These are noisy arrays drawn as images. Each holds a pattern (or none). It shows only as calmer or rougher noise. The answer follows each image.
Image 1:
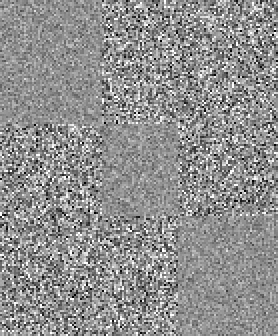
blocks along the diagonal
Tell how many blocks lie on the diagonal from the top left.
3
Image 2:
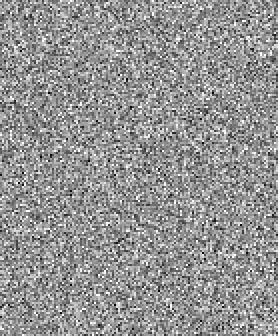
only noise
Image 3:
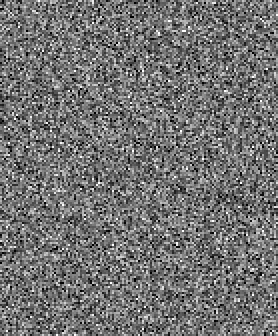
only noise
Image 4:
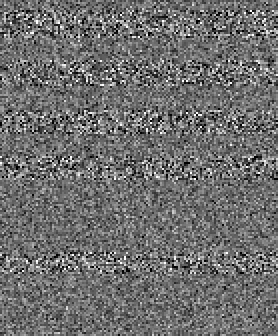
bands of rows
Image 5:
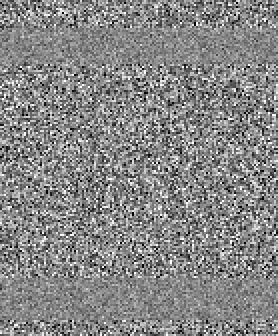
bands of rows
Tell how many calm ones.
2
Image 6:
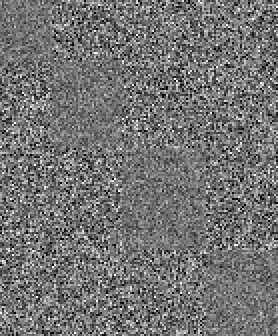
blocks along the diagonal
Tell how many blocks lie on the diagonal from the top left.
4
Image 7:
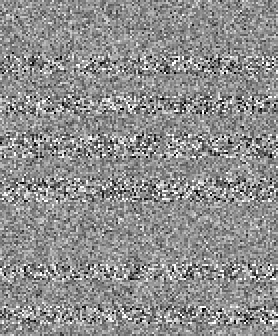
bands of rows
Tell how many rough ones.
6
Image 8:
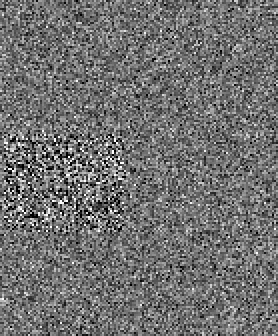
one block
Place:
middle left
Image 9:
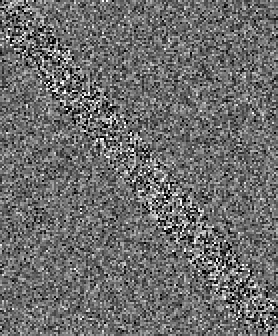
a diagonal band
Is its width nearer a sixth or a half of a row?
a sixth
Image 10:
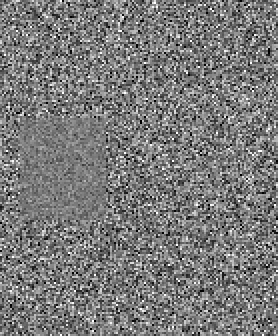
one block
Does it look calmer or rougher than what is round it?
calmer
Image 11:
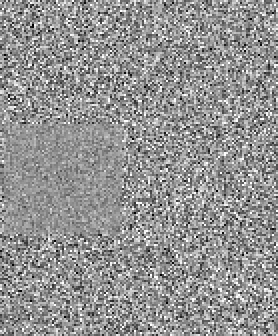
one block
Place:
middle left
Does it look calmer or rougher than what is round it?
calmer
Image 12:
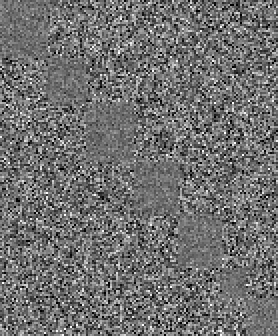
blocks along the diagonal
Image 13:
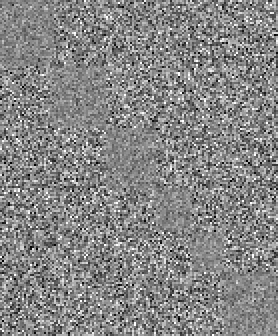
blocks along the diagonal
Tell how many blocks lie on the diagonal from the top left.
6
